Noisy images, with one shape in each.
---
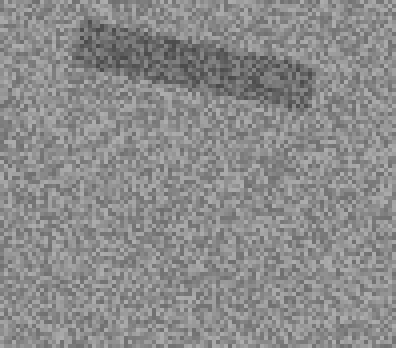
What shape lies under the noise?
bar
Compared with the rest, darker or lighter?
darker
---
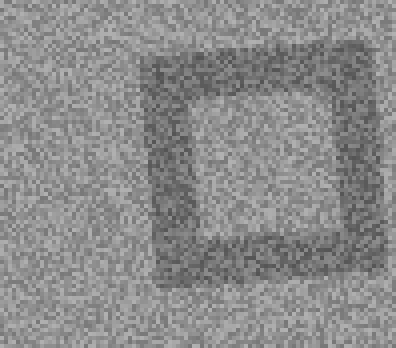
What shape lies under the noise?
square frame
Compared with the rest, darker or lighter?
darker
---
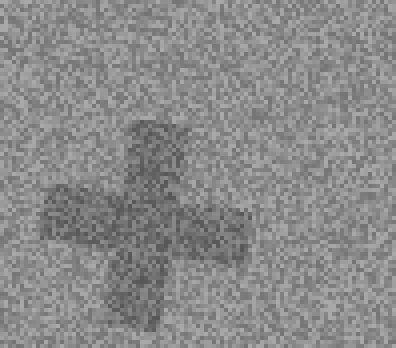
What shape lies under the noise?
cross
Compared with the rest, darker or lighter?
darker
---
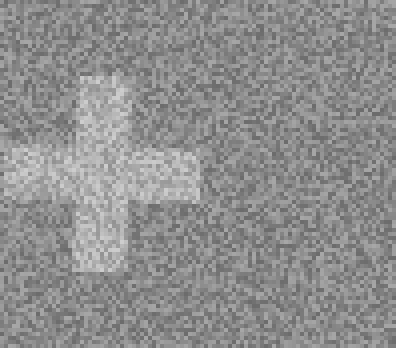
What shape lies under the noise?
cross
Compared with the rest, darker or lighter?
lighter
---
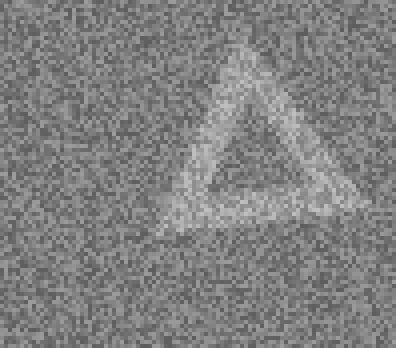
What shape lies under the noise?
triangle frame
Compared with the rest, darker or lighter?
lighter
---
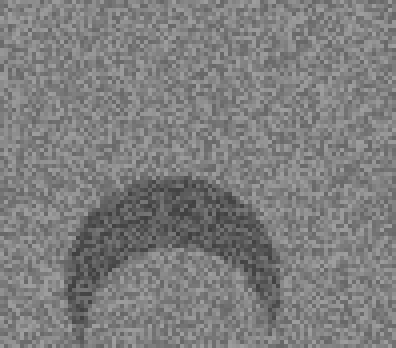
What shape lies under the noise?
crescent
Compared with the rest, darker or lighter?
darker
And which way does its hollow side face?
down
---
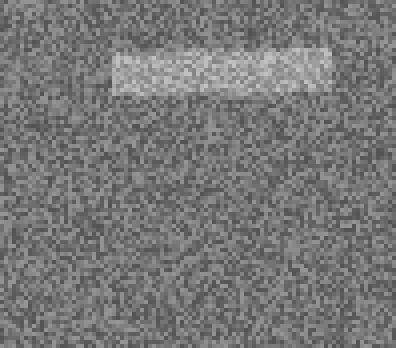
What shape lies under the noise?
bar
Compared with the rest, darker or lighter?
lighter
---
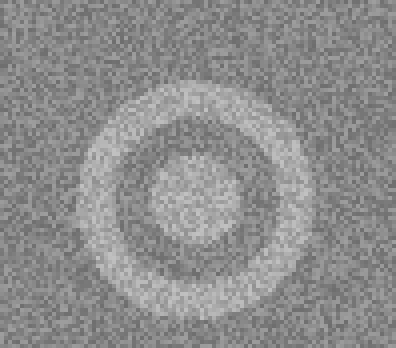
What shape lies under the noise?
bullseye
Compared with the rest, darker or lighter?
lighter
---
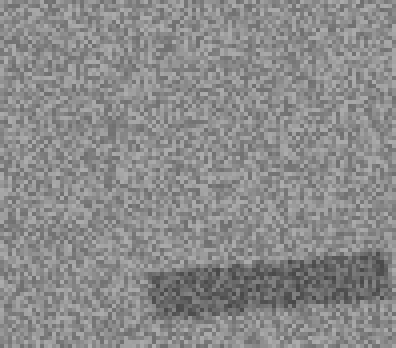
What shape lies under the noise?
bar
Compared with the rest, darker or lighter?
darker
